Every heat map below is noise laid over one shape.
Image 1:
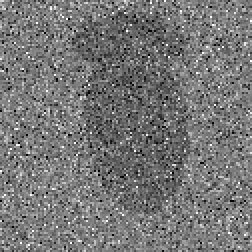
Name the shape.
footprint
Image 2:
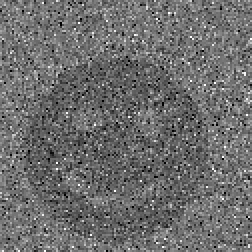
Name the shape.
smiling face
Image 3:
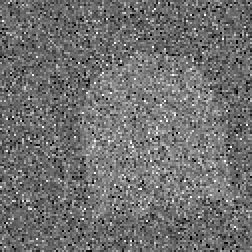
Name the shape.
ghost
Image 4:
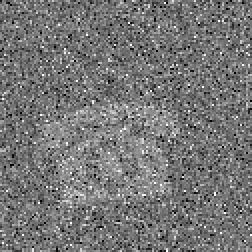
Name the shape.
telephone
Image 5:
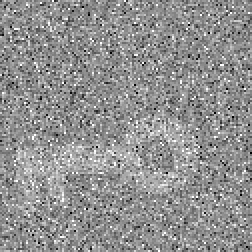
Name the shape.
key
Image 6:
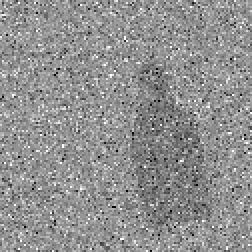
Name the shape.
bottle
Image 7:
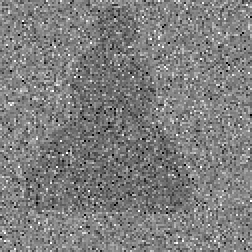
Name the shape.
chess pawn
